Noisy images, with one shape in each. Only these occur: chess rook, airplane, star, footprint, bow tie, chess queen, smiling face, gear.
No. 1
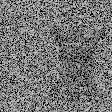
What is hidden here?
dark chess rook
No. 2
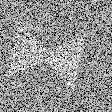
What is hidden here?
light bow tie
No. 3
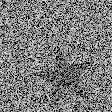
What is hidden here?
dark star
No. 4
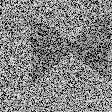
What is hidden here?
dark bow tie
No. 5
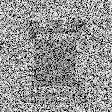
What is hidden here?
dark chess rook
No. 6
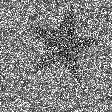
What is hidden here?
dark star
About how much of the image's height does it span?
two thirds
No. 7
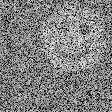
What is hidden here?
light smiling face
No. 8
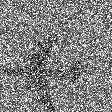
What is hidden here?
dark airplane
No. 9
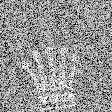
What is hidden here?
light chess queen
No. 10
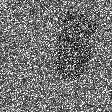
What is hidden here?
dark footprint
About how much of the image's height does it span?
two thirds
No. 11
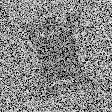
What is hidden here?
dark chess rook
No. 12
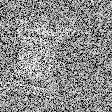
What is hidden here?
light chess rook
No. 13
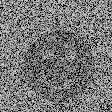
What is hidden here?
dark smiling face
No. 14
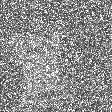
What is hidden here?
light chess rook
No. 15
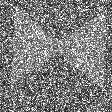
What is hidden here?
light bow tie
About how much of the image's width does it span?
nearly all
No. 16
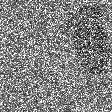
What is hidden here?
dark footprint
